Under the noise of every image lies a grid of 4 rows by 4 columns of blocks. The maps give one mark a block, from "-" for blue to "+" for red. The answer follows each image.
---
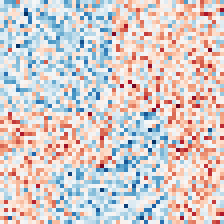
- - + +
- - + +
+ + - +
+ - - +
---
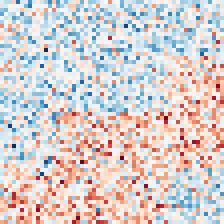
- - - -
- - - +
- + + +
+ + + -
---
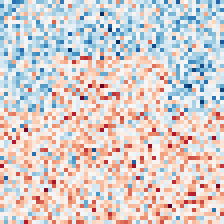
- - - -
- + + -
+ + + +
+ + + +
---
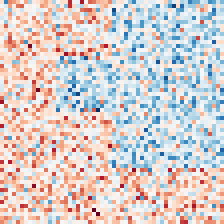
+ + - -
+ - - -
+ + - -
+ + + +
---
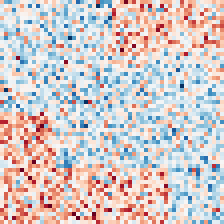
- - + +
- - - -
+ - - -
+ + + -
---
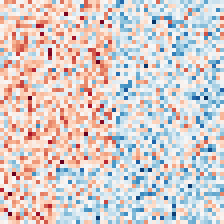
+ + - -
+ + - -
+ + - -
+ - - -
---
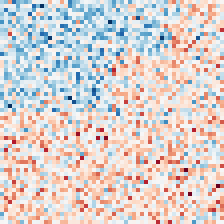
- - - +
- - + +
+ + + +
+ + + +
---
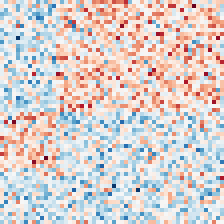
- + + +
- + + +
+ - - -
- - - -
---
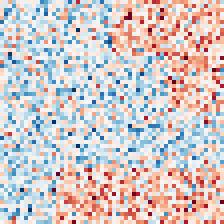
- - + +
- - - +
- - - -
- + + +
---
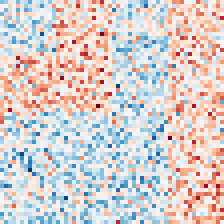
- + - +
+ + - +
- - - +
- - - +
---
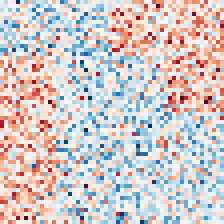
- - + +
+ - - +
+ - - -
+ - - -
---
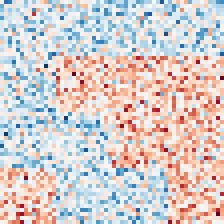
- - - -
- + + +
- - + +
+ - - +
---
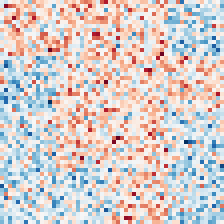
+ + + -
- + + +
- + + -
- - + -
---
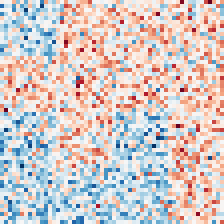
- + + +
+ + + +
- + - +
- - - +
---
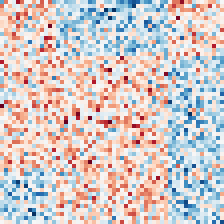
+ - - +
+ + + -
+ + + -
- + + -
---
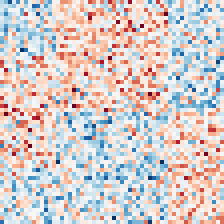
- + + -
+ + + -
+ - - +
- - - +
